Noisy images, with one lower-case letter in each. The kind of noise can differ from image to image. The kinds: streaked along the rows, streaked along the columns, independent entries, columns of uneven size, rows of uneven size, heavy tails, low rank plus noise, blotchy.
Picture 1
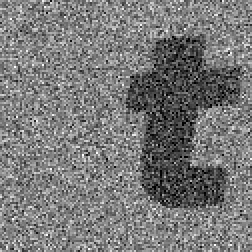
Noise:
independent entries
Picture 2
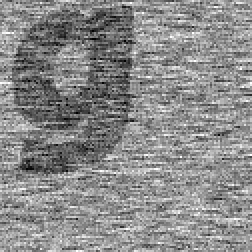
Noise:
streaked along the rows
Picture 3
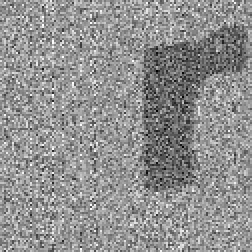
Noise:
columns of uneven size
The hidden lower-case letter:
r
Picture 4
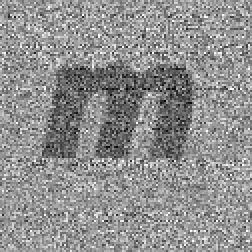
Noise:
rows of uneven size
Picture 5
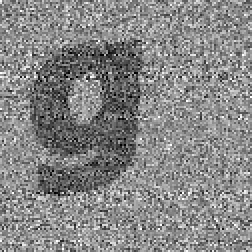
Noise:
rows of uneven size
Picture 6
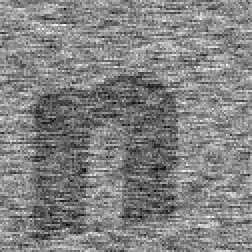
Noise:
streaked along the rows
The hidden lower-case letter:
n
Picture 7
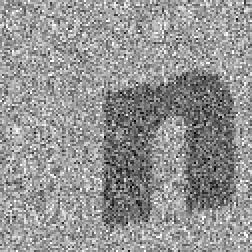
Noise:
low rank plus noise
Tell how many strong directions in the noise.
two
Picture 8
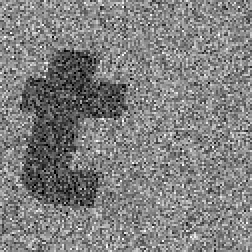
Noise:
independent entries
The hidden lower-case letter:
t
